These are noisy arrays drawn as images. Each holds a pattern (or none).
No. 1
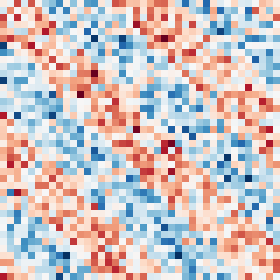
diagonal stripes
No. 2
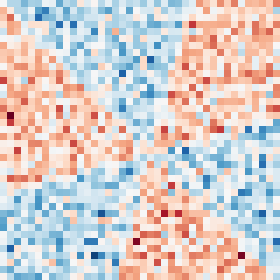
spokes from one point
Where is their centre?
centre
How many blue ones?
3
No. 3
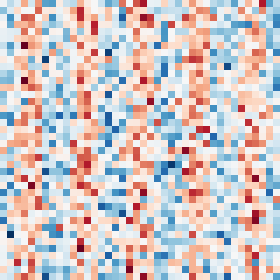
vertical stripes
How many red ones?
5
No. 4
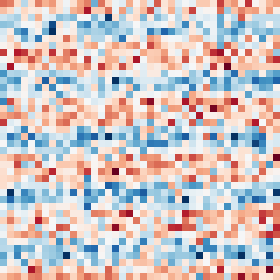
horizontal stripes
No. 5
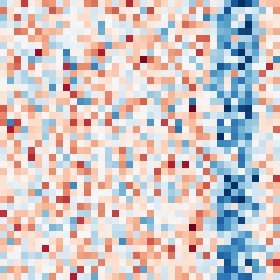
one vertical stripe
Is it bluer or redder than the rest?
bluer
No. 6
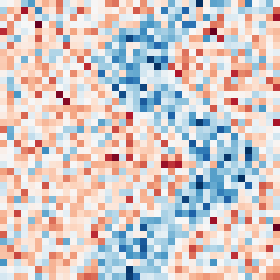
a wavy band
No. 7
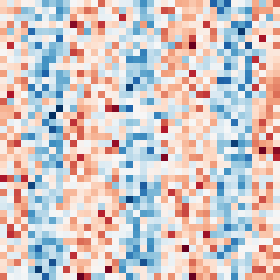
vertical stripes
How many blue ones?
3
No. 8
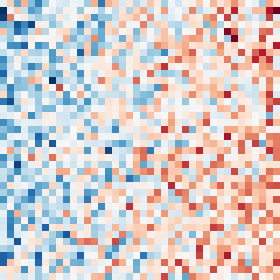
a smooth slope
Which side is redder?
right
